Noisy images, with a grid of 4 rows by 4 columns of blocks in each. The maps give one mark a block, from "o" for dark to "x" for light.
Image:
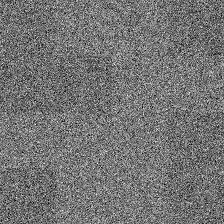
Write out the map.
o x x o
o o x x
x x x o
o x x o
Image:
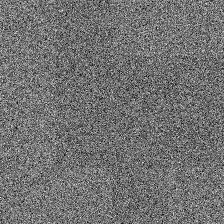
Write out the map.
x o x x
x o o o
x o o o
x x o x
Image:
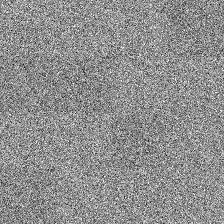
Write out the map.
x x x o
o o x x
x x o x
o x x x
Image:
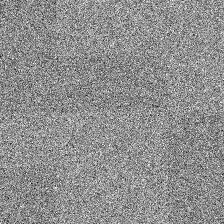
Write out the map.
o x x x
o o o x
x x x o
o x x o
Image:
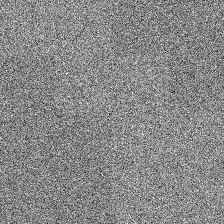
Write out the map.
x x o o
o x x o
o o x x
o o x x
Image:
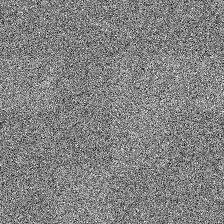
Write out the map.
o o o o
x o x x
o o x o
o x o o
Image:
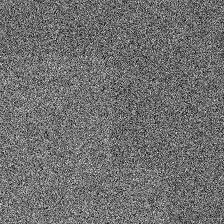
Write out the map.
o o o o
x x o o
x x o o
x x x o
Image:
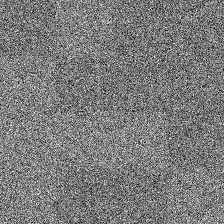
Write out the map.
o x o o
x o o o
x x x o
x o o x
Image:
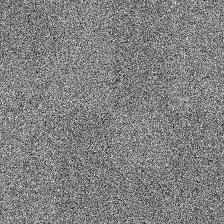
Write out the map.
o x o x
x x o x
x o x o
x o o o
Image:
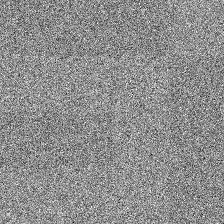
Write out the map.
o o o x
x x x o
o o x o
x x x o
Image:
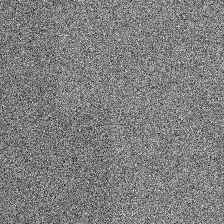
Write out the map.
o x x x
o x x x
o o x x
o o x x
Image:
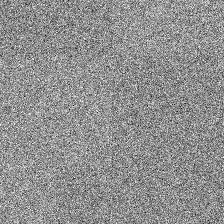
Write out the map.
o o x x
x x o o
x x o o
x o o o
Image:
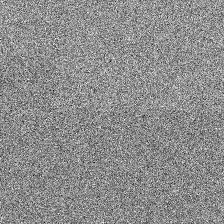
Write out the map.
x x x x
o x x x
o o o o
o o o o
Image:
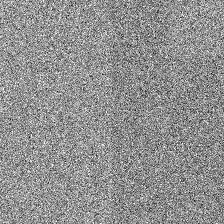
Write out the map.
x x o x
x x o o
x x o o
x x o o
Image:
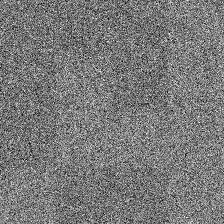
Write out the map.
o o o x
o x o x
o x x x
x o o x
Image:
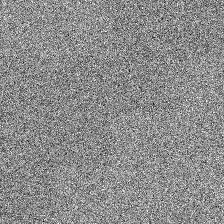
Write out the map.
x x o o
o o o x
o o x x
o x x x
